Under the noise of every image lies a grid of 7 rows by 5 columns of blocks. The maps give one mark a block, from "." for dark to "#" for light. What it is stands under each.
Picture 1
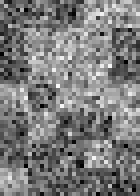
. . . # #
. # # # .
. # # # .
# . # # #
. # . . #
. . . # .
# . . . .
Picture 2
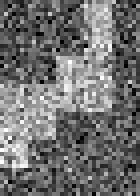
. . . # .
. . . # .
. . # # .
# # # # .
# # . . .
# . . . .
. . . . .
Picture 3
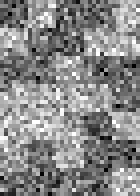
. # . . #
# . . # #
. . # . .
# # # # .
# # # . #
# . # . .
. . . . #
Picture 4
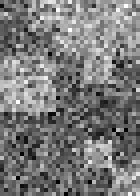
. # # # #
. . # # #
# # . # .
# # . . .
. . . . .
. . . # .
. . . . #
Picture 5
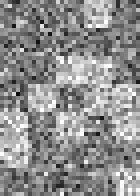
. . . # .
. . . . .
. . # # .
. # . # #
# . # . #
# . . . .
. . . . #
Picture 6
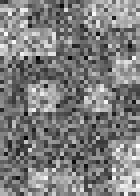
# . . # #
# # . . .
. . . . #
. # . # .
. . . . .
. . . . #
. # # . #
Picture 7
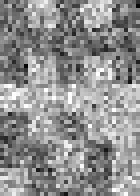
. # . # .
. . . . .
. # . # .
# # # # #
. # . # #
. . # . #
# . . . #
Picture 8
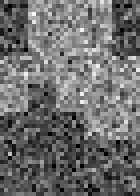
. # # # .
. # # # .
# # # # #
# . # # #
. . . # #
. . . . .
. . . . .
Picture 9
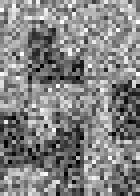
# # # # #
# . # # #
# . . # #
# # # # .
. # . # .
. . . # #
# # . # .
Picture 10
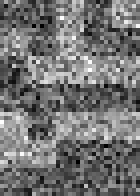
. . # . #
# . # . .
. # # # #
. . . . .
# . # # #
# # . . .
. . . . .
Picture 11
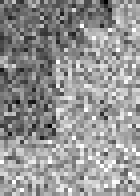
. . . . #
. . . # #
. . # # #
. . # # #
. . # # #
# # # # #
# # # # #
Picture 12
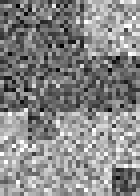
. . . # #
. . . # #
. . . . .
. . . . .
# . # # #
# # # # #
# # # # .
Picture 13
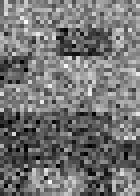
# # # # #
# # . . #
. # # # #
# # # # #
. . . . #
. . . . .
. # # . #
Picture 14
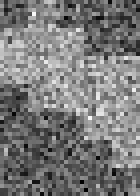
. # . . .
# # # . .
# # # # #
. # # # #
. . . # #
. . . . #
. . . . .
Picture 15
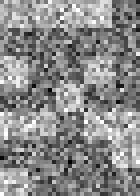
# # # # .
. . . . .
# . . # .
. . # . .
# # . # #
. . . . #
# . . . .
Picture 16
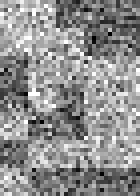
# # . . .
# # # . .
. # # # #
. # . # #
# . . # #
. # # # #
# . . . .
